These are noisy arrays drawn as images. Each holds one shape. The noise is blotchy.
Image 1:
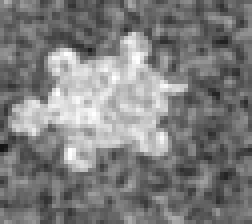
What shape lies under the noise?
turtle
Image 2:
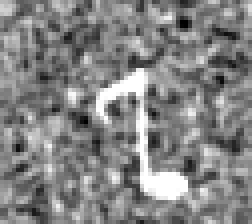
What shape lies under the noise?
musical note
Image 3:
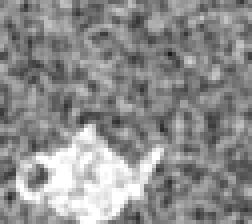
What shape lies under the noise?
teapot
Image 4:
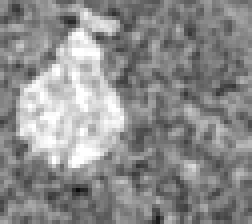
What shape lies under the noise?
pear
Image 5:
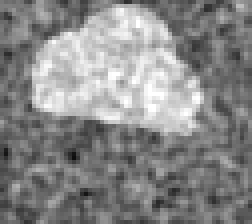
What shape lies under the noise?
cloud
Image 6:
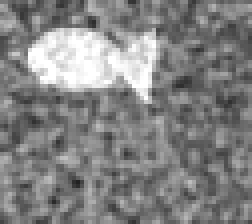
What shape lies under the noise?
fish
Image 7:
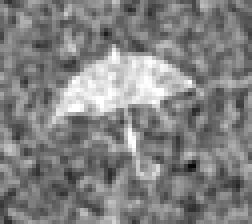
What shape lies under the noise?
umbrella
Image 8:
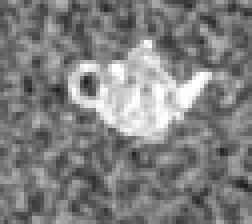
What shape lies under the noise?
teapot
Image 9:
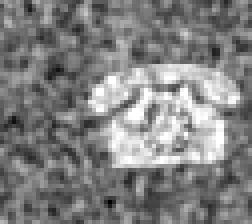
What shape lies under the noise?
telephone
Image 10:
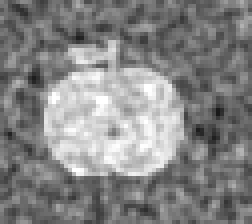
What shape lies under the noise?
apple
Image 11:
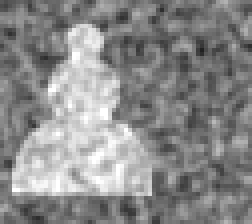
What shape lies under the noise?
chess pawn
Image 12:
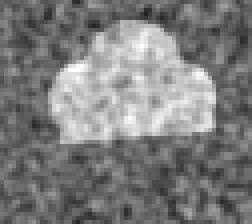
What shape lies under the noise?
cloud
